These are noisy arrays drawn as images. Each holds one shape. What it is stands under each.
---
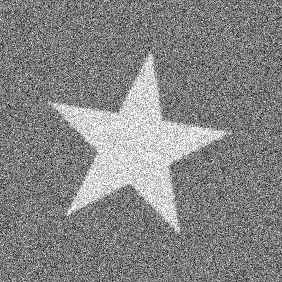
star
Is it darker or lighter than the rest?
lighter
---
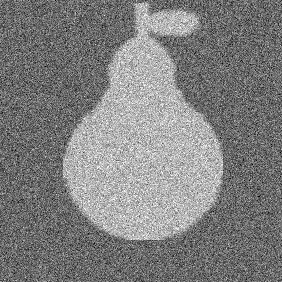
pear
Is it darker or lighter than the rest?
lighter
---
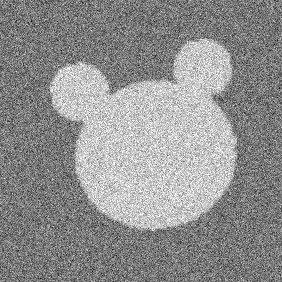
bear's head
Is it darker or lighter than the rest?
lighter
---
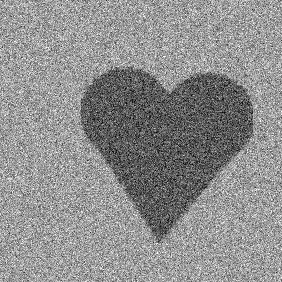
heart
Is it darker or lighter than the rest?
darker
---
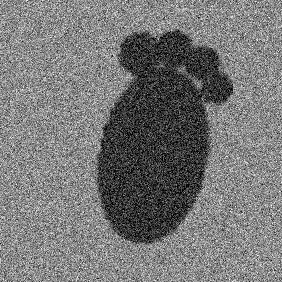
footprint
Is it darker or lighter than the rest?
darker
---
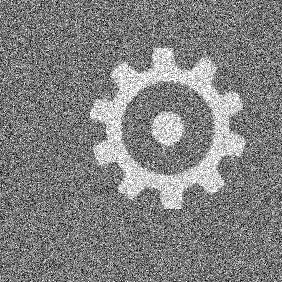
gear
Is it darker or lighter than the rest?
lighter
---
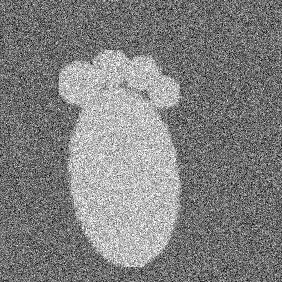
footprint
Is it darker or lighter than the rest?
lighter
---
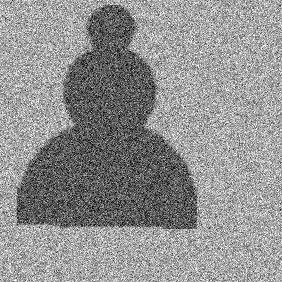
chess pawn
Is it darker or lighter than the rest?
darker
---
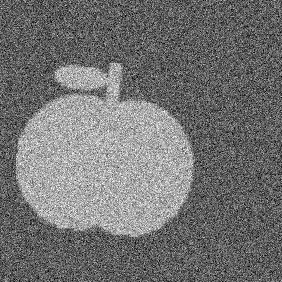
apple
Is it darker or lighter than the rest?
lighter
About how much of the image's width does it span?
two thirds
